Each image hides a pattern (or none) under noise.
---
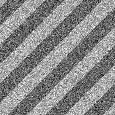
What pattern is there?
diagonal stripes
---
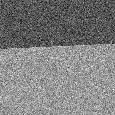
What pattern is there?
a sharp edge
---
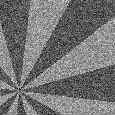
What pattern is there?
spokes from one point
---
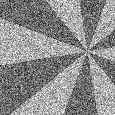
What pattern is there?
spokes from one point
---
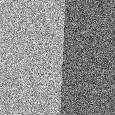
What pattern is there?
a sharp edge
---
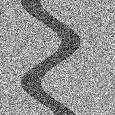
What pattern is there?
a wavy band
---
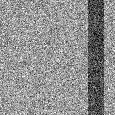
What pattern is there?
one vertical stripe
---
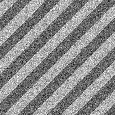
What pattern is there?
diagonal stripes
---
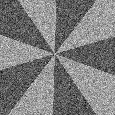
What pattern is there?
spokes from one point
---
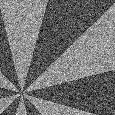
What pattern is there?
spokes from one point
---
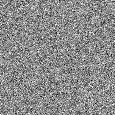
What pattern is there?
only noise
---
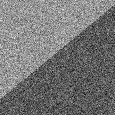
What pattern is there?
a sharp edge
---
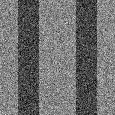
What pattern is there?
vertical stripes
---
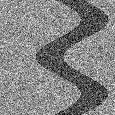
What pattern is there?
a wavy band
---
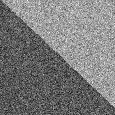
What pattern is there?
a sharp edge
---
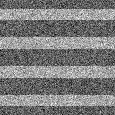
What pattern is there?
horizontal stripes
